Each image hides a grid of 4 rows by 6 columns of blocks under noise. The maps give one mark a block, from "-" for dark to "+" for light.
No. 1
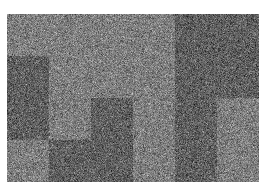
+ + + + - -
- + + + - -
- + - + - +
+ - - + - +
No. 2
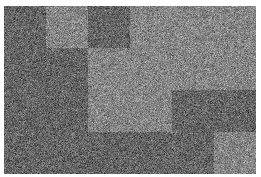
- + - + + +
- - + + + +
- - + + - -
- - - - - +
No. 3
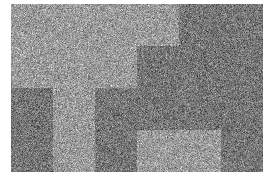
+ + + + - -
+ + + - - -
- + - - - -
- + - + + -
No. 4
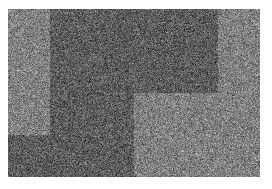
+ - - - - +
+ - - - - +
+ - - + + +
- - - + + +
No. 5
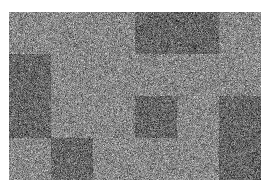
+ + + - - +
- + + + + +
- + + - + -
+ - + + + -
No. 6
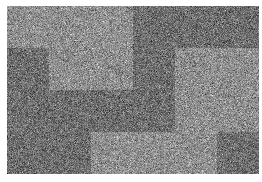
+ + + - - -
- + + - + +
- - - - + +
- - + + + -
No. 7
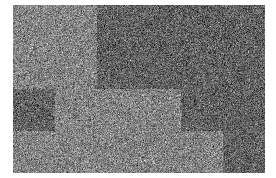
+ + - - - -
+ + - - - -
- + + + - -
+ + + + + -
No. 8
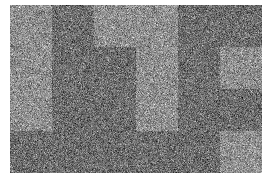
+ - + + - -
+ - - + - +
+ - - + - -
- - - - - +
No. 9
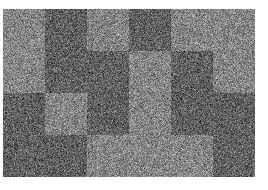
+ - + - + +
+ - - + - +
- + - + - -
- - + + + -
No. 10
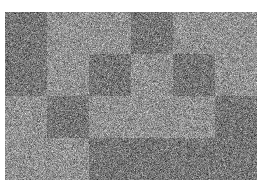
- + + - + +
- + - + - +
+ - + + + -
+ + - - - -
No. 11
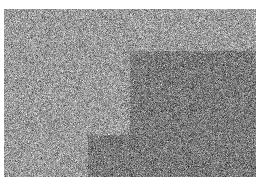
+ + + + + +
+ + + - - -
+ + + - - -
+ + - - - -
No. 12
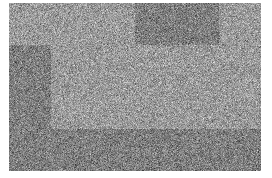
+ + + - - +
- + + + + +
- + + + + +
- - - - - -
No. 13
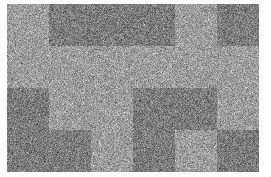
+ - - - + -
+ + + + + +
- + + - - +
- - + - + -
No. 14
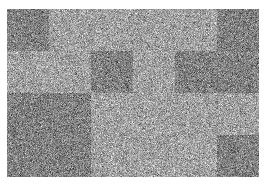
- + + + + -
+ + - + - -
- - + + + +
- - + + + -
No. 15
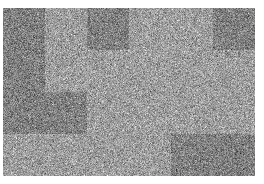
- + - + + -
- + + + + +
- - + + + +
+ + + + - -
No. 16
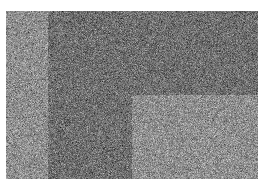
+ - - - - -
+ - - - - -
+ - - + + +
+ - - + + +
